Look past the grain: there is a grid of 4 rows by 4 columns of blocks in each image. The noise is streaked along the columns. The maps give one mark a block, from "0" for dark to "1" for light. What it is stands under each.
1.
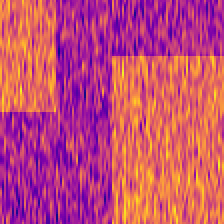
1000
1011
0011
0011
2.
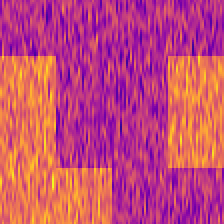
0000
1001
1001
1100
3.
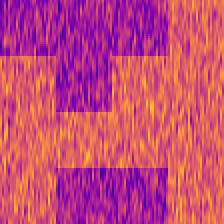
0001
1011
1111
1001
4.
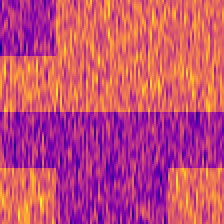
0111
1111
0000
1001
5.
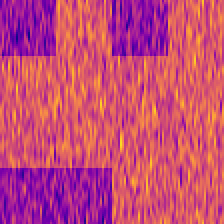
0101
1111
1111
0011
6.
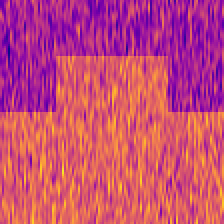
0000
0110
1111
1111
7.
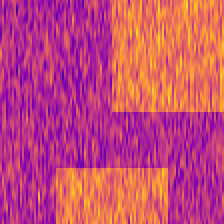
0011
0011
0000
0110
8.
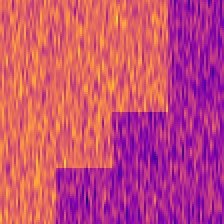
1110
1110
1100
1000
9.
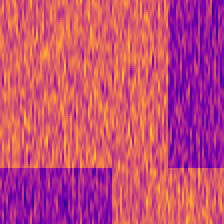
1110
1110
1110
0011
